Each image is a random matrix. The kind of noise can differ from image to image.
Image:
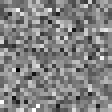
independent entries
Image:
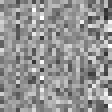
columns of uneven size
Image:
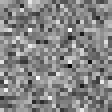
independent entries
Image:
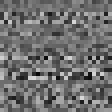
rows of uneven size
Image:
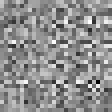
low rank plus noise
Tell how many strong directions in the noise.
two
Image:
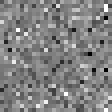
heavy tails
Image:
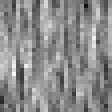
streaked along the columns
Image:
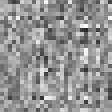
low rank plus noise
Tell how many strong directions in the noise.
three or four
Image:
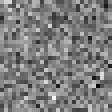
independent entries
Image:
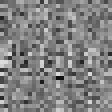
low rank plus noise
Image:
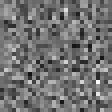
low rank plus noise
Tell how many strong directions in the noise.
three or four
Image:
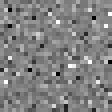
heavy tails
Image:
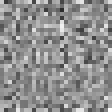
low rank plus noise
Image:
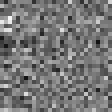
low rank plus noise
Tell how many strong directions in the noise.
two
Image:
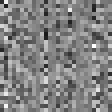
columns of uneven size
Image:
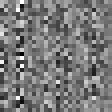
columns of uneven size
